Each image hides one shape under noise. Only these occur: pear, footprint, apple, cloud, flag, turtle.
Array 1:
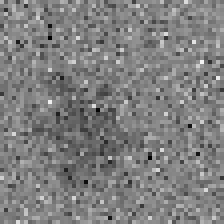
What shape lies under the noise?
turtle
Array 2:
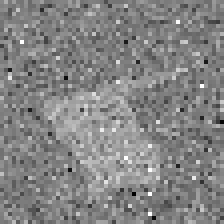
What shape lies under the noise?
flag
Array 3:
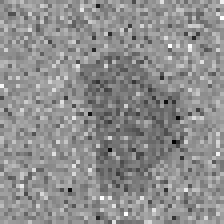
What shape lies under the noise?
cloud
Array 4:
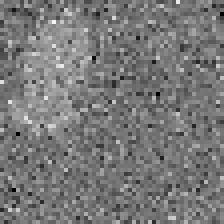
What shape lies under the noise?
footprint
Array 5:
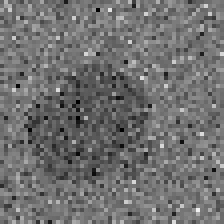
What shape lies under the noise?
apple
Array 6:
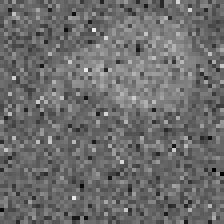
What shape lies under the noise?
pear
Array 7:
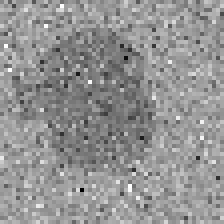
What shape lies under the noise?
apple
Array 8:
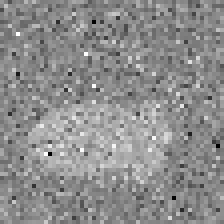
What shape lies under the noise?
footprint
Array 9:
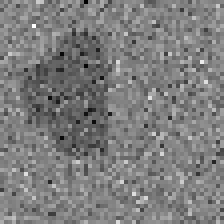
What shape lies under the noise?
cloud
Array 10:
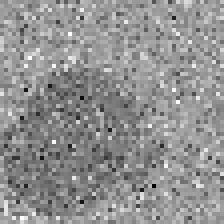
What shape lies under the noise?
apple
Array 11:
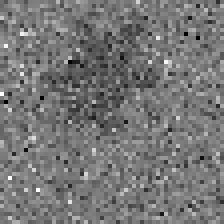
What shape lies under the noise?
turtle
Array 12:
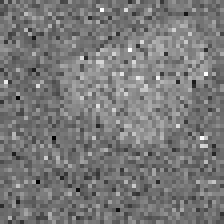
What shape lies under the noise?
cloud
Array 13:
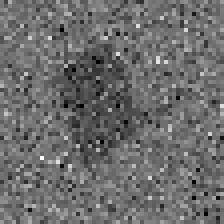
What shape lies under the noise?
flag
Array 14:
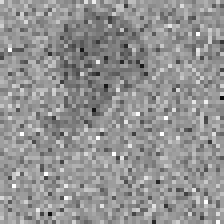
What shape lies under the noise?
pear
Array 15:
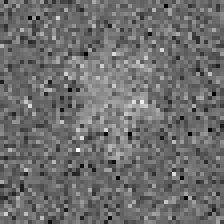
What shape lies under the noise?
turtle
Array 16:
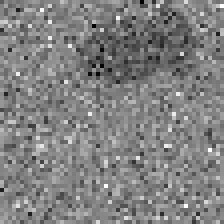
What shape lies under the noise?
footprint
